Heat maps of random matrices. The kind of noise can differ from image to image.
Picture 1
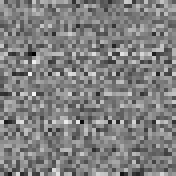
rows of uneven size
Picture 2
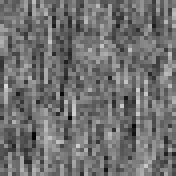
streaked along the columns
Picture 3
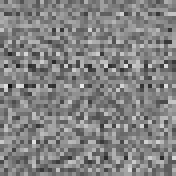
rows of uneven size
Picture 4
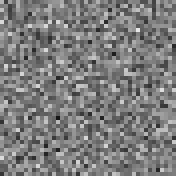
independent entries
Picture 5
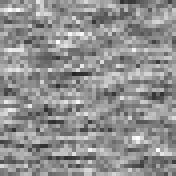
streaked along the rows
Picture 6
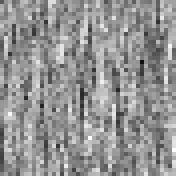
streaked along the columns
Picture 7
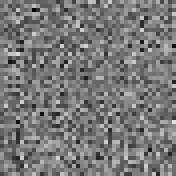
low rank plus noise
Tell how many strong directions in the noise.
three or four
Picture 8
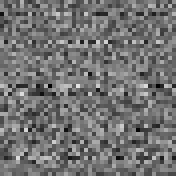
rows of uneven size
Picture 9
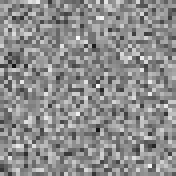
independent entries
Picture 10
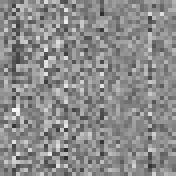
columns of uneven size
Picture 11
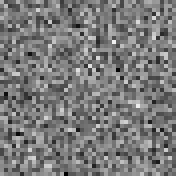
independent entries
